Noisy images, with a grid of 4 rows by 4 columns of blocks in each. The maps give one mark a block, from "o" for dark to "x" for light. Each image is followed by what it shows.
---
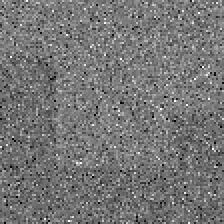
xxxx
oxxx
oxxo
oooo
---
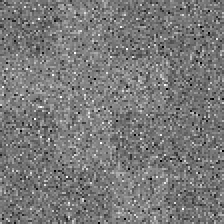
oxoo
xxxo
oxoo
ooxo
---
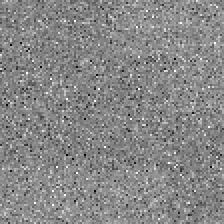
ooxx
ooox
oooo
xxxo
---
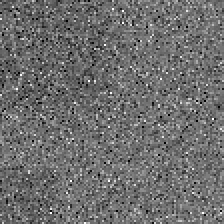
ooxx
ooxx
xxxx
oxxx
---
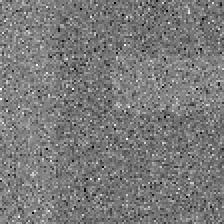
xooo
xoxx
xooo
xooo
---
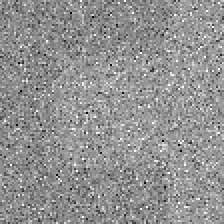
ooox
oxxx
oxxx
ooox
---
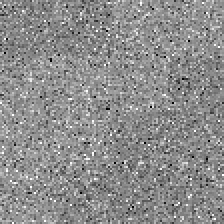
ooxx
xxxo
xxoo
xooo
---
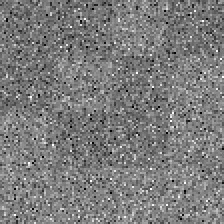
ooxo
oxox
xoox
xxxx
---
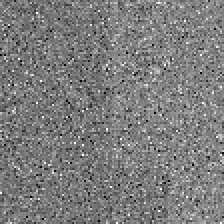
ooxx
ooxx
ooxx
ooox
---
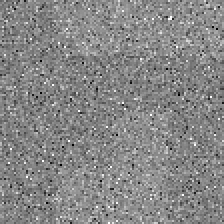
oxxx
oooo
ooxo
oxxo
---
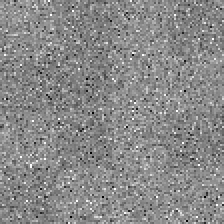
xoxo
ooxx
xoxo
oxxx
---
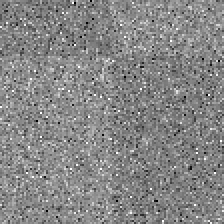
ooxx
xxoo
xxoo
xxoo
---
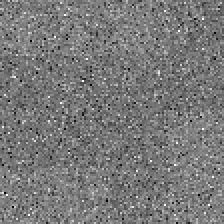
xxxo
oooo
ooox
xxox
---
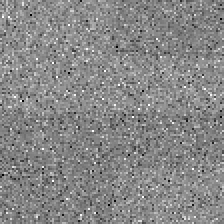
xxoo
xxxx
oooo
ooxx
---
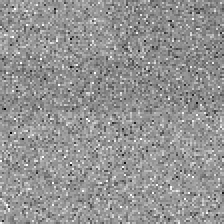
xxoo
oooo
xxxx
xxxx
